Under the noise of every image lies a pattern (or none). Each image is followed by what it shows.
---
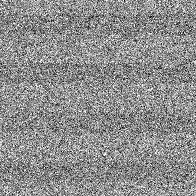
horizontal stripes
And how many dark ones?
4
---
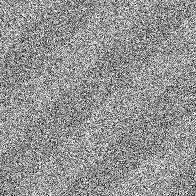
diagonal stripes
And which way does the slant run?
bottom left to top right
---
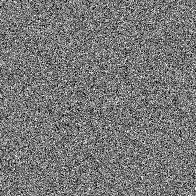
only noise
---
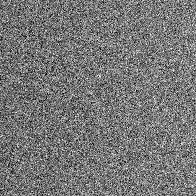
a smooth slope
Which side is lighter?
right
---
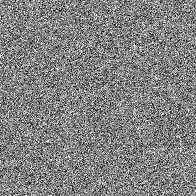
only noise
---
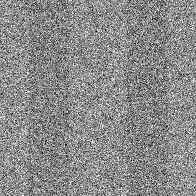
vertical stripes
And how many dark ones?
2
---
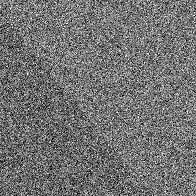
a sharp edge
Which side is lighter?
top right
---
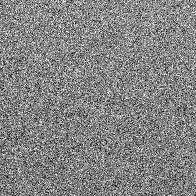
a smooth slope
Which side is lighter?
top
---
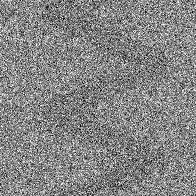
a wavy band
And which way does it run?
top to bottom
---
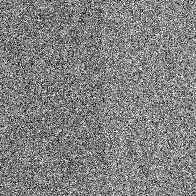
a sharp edge
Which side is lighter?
right
